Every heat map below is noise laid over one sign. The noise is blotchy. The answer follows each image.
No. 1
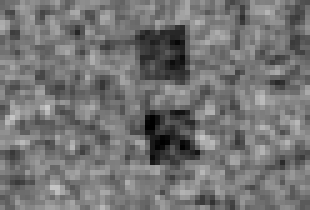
colon
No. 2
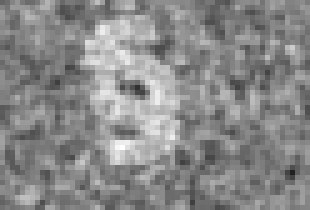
section sign
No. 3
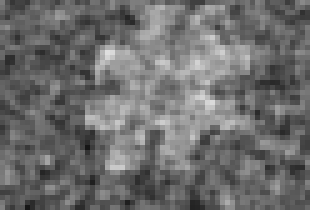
hash sign
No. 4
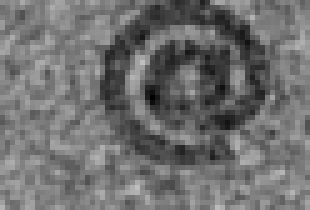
at sign
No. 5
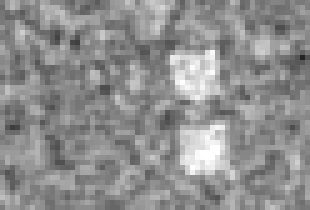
colon
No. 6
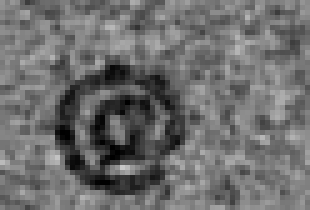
at sign
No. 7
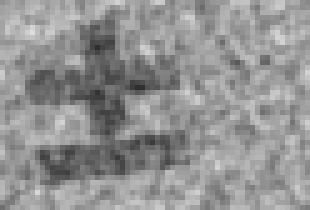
plus-minus sign
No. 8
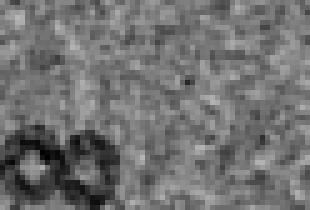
infinity sign
